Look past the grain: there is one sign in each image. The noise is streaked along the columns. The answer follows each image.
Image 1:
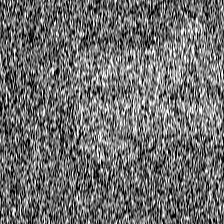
not-equal sign
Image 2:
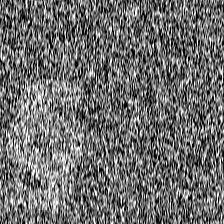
section sign
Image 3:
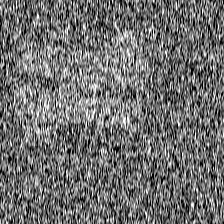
not-equal sign
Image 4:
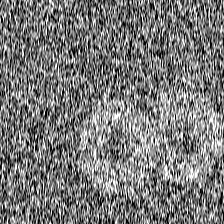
infinity sign
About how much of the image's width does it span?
two thirds
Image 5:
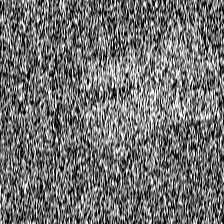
not-equal sign
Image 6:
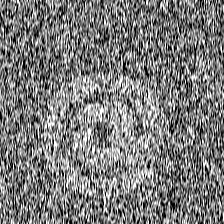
at sign
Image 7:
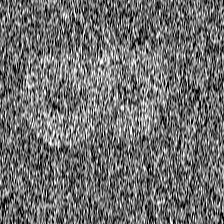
infinity sign
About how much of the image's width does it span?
two thirds
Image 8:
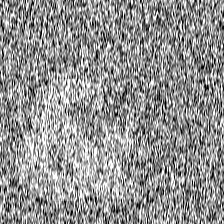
ampersand
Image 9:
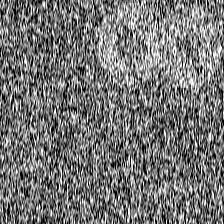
infinity sign
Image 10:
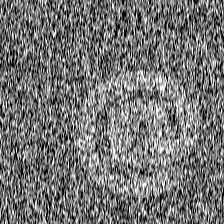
at sign
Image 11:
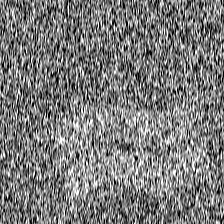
approximately sign
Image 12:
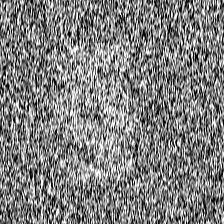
section sign
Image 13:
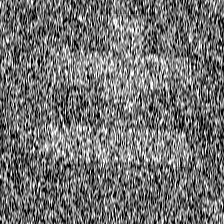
plus-minus sign
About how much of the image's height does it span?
two thirds
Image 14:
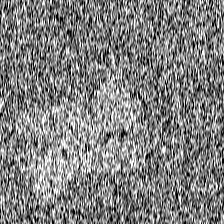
not-equal sign
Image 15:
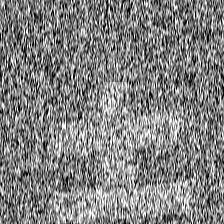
plus-minus sign
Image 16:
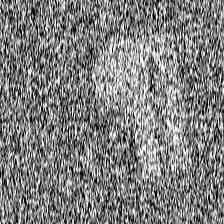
pilcrow
